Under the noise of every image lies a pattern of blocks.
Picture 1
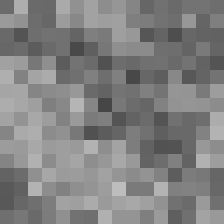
mirrored about the diagonal from the bottom left
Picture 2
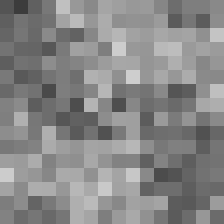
the same after a half turn
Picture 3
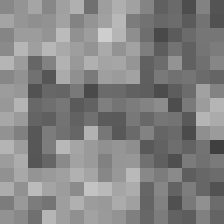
top and bottom mirror each other
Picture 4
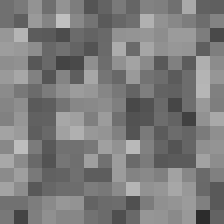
top and bottom mirror each other
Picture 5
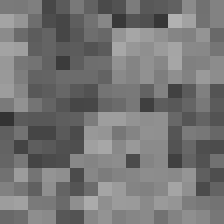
no symmetry
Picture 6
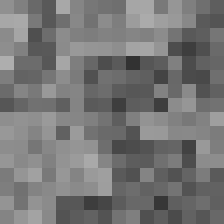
no symmetry
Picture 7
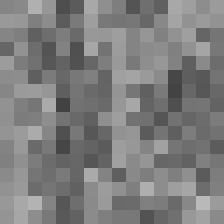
top and bottom mirror each other
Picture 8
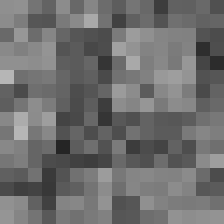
mirrored about the diagonal from the bottom left
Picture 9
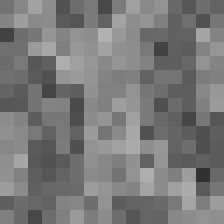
the same after a half turn
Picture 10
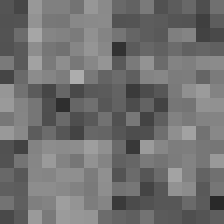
top and bottom mirror each other
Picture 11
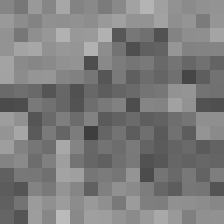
no symmetry
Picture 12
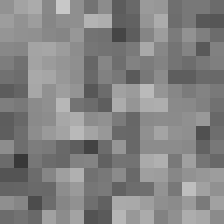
the same after a half turn
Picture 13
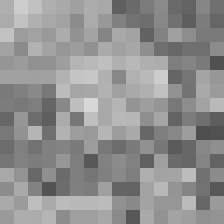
no symmetry
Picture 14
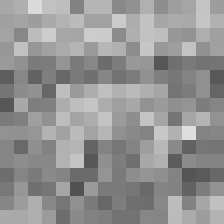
left and right mirror each other
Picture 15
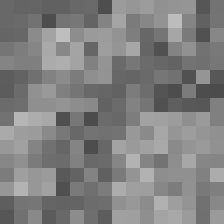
mirrored about the diagonal from the top left
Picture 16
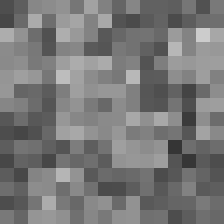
mirrored about the diagonal from the top left
